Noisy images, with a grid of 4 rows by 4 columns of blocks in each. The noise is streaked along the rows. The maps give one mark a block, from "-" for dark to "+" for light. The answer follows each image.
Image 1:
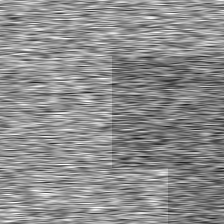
++++
++--
++--
+++-
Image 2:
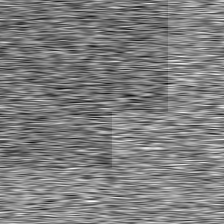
---+
---+
--++
++++
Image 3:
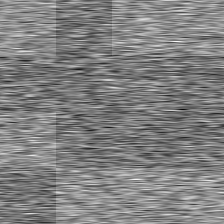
+-++
----
+---
-+++
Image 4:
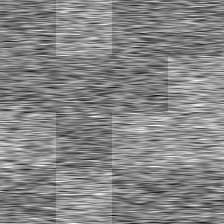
-+--
---+
+-++
-+--
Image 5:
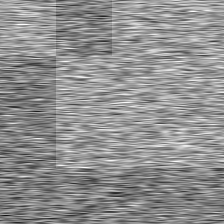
+-++
-+++
-+++
----
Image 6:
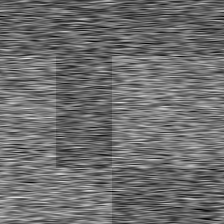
----
+-++
+-++
++--
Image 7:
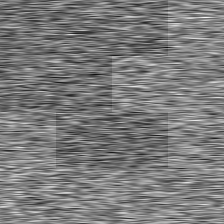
---+
--++
+--+
++++
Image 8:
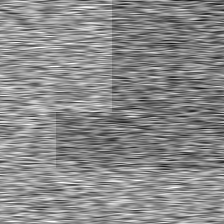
++--
++--
+---
++++
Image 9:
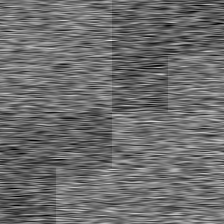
++--
++-+
--++
-+++
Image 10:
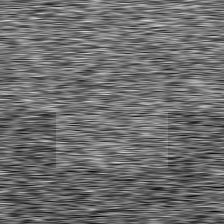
++++
++++
-++-
----
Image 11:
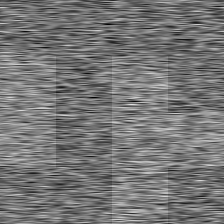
----
+-+-
+-++
--+-
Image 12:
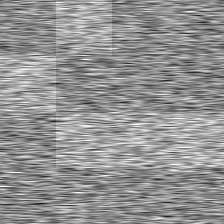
-+--
+---
-+++
----
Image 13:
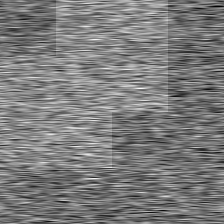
-++-
+++-
++--
----
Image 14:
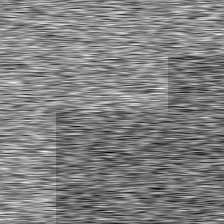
++++
+++-
+---
+---
